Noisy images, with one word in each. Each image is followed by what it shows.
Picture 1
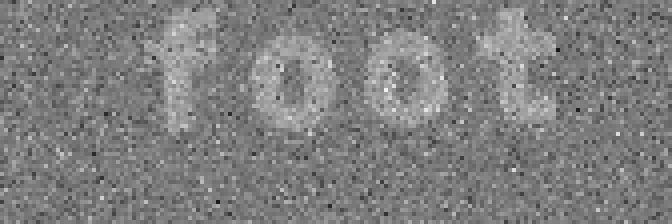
foot
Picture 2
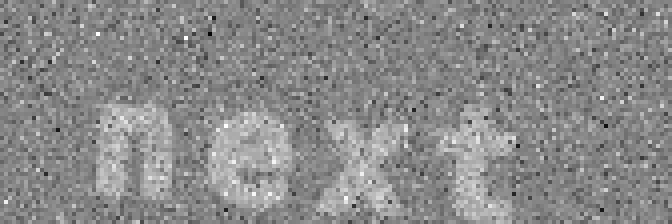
next
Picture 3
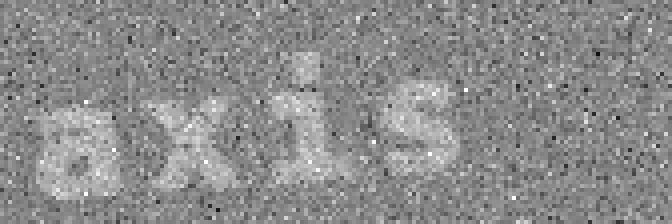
axis
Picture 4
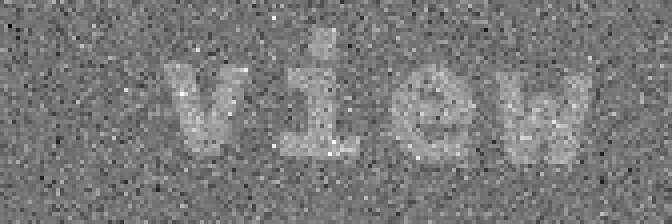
view
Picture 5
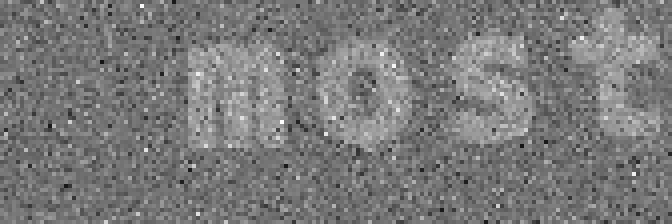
most
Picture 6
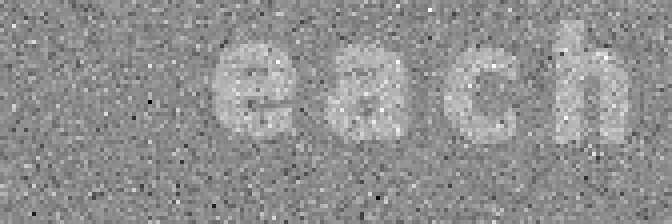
each
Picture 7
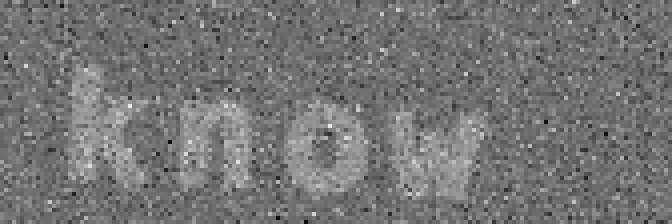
know
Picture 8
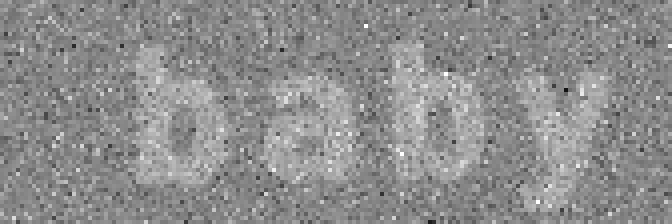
baby
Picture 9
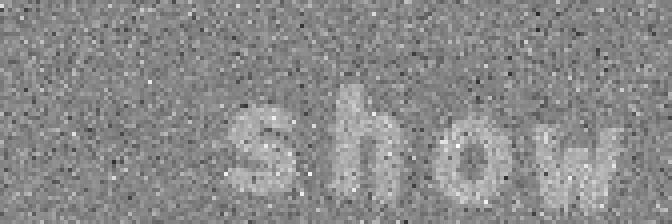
show
